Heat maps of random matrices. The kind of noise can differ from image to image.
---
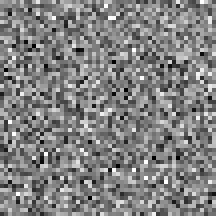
independent entries
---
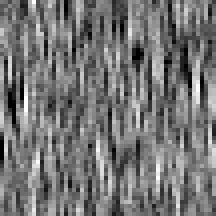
streaked along the columns
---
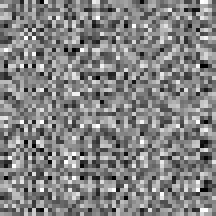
low rank plus noise
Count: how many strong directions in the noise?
two
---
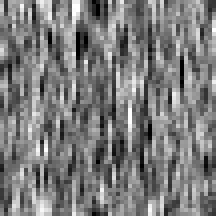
streaked along the columns
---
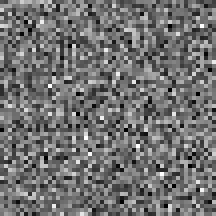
independent entries
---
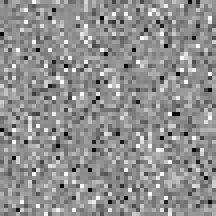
heavy tails
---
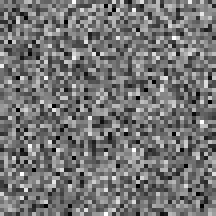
independent entries
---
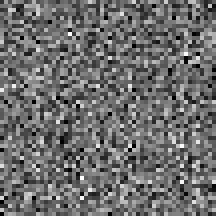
low rank plus noise
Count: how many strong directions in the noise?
five to eight
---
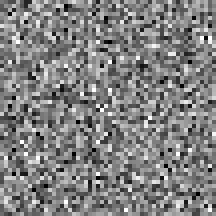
independent entries
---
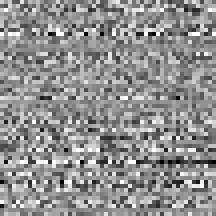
rows of uneven size
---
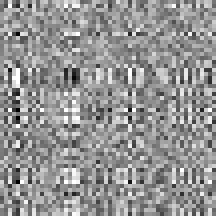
low rank plus noise
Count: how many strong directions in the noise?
one
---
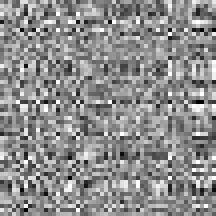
low rank plus noise
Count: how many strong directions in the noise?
two
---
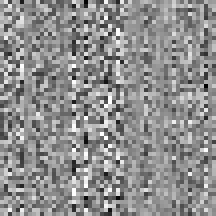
columns of uneven size
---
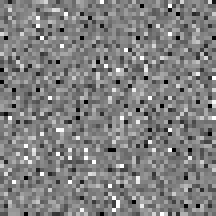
heavy tails
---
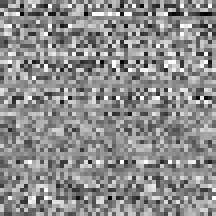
rows of uneven size
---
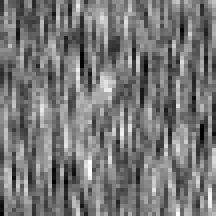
streaked along the columns
